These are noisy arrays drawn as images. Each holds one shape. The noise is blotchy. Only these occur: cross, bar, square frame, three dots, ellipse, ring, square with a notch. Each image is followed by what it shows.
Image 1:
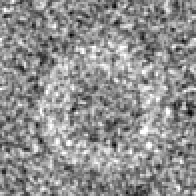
ring
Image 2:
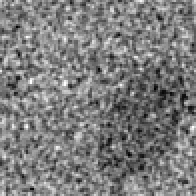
ellipse
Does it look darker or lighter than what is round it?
darker
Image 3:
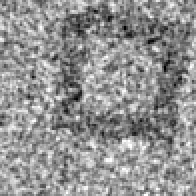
square frame
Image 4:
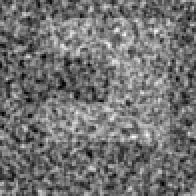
square with a notch
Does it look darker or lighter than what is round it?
lighter
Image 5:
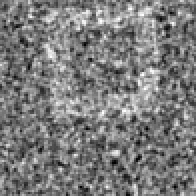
square frame
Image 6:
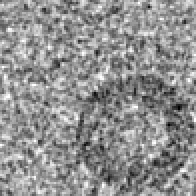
ring
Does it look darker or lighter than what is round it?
darker
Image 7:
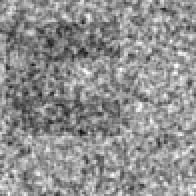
square with a notch
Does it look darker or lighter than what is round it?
darker
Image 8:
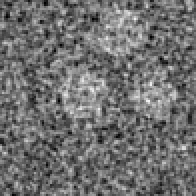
three dots
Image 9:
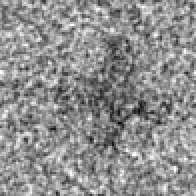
cross
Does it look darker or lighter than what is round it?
darker
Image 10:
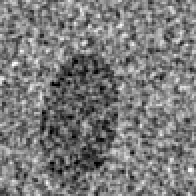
ellipse
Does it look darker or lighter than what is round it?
darker
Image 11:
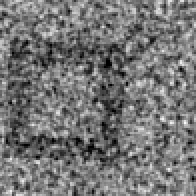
square frame
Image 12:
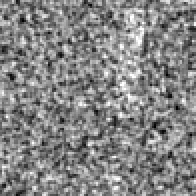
bar
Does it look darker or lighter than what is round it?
lighter
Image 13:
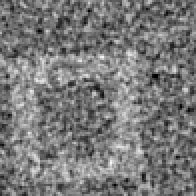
square frame
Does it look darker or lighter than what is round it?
lighter
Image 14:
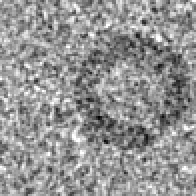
ring
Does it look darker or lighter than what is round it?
darker
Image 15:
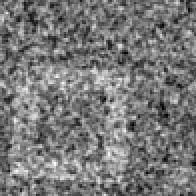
square frame
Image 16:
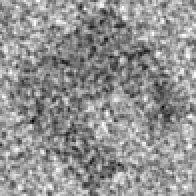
square with a notch
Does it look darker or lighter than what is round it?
darker
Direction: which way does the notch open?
down and right
